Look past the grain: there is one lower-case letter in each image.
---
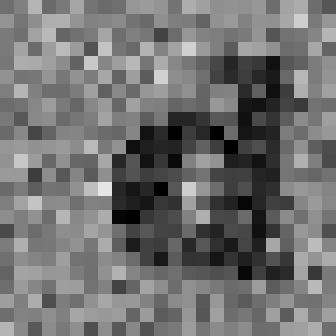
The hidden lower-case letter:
d
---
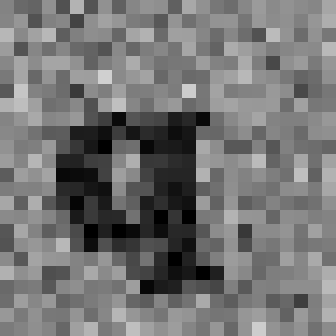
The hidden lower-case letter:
q
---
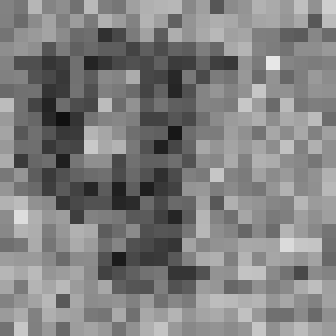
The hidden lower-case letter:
q
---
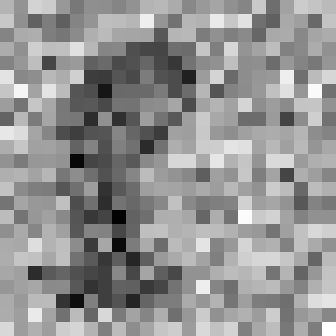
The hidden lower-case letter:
f
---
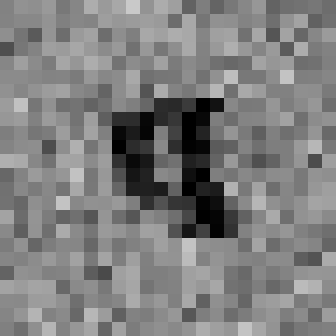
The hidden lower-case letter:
q
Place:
centre
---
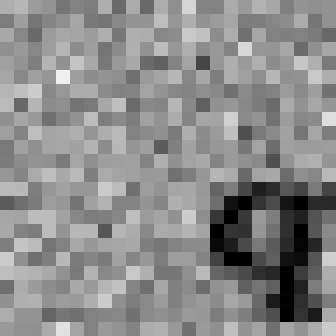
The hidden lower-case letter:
q
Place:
bottom right
